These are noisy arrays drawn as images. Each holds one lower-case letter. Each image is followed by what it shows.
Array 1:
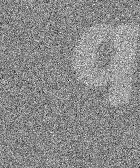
q
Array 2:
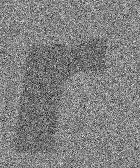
r
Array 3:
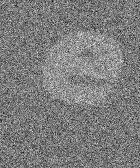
e
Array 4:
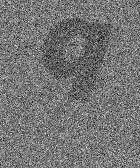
q
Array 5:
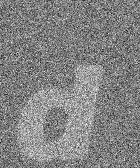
d
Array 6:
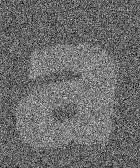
a
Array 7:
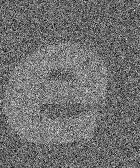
e
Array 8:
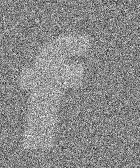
f
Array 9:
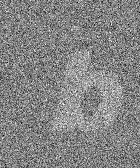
b
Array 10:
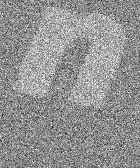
n
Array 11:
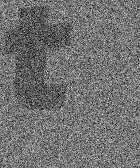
t
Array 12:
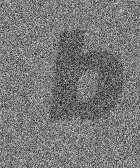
b
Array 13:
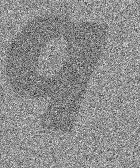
q
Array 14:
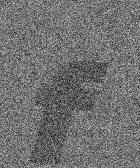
f
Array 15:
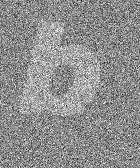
b
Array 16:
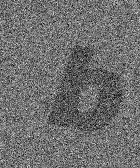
b
